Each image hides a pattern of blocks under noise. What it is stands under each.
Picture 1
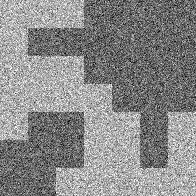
mirrored about the diagonal from the bottom left
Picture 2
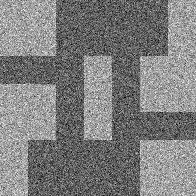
the same after a half turn
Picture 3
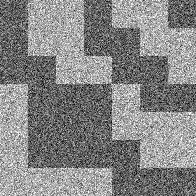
mirrored about the diagonal from the bottom left
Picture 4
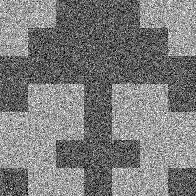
left and right mirror each other
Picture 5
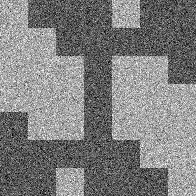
the same after a half turn
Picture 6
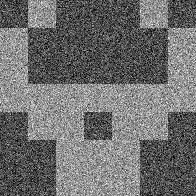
left and right mirror each other
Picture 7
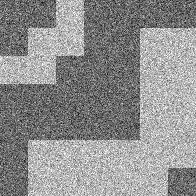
mirrored about the diagonal from the top left
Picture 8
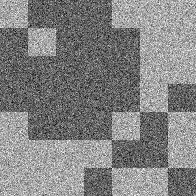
mirrored about the diagonal from the top left
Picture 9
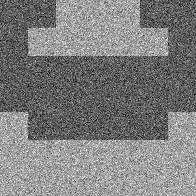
left and right mirror each other
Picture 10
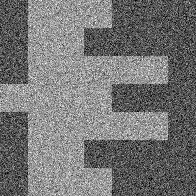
top and bottom mirror each other
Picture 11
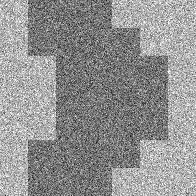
top and bottom mirror each other
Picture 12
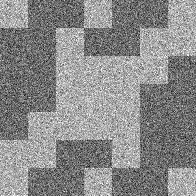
the same after a half turn
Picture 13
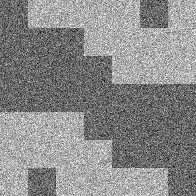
the same after a half turn
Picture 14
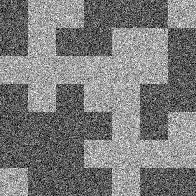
mirrored about the diagonal from the bottom left
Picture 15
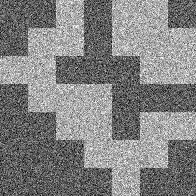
mirrored about the diagonal from the bottom left
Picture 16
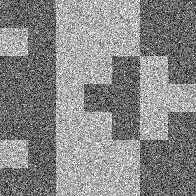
top and bottom mirror each other
